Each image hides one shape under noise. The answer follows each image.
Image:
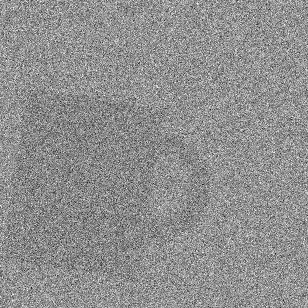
dark cup
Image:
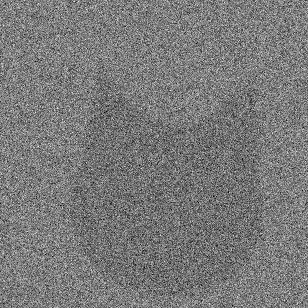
dark cat's head
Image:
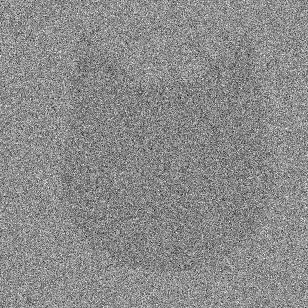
dark cat's head
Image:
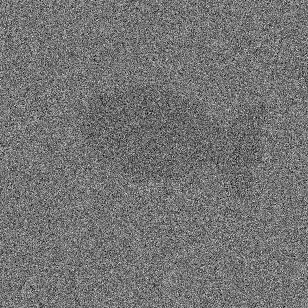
dark fish
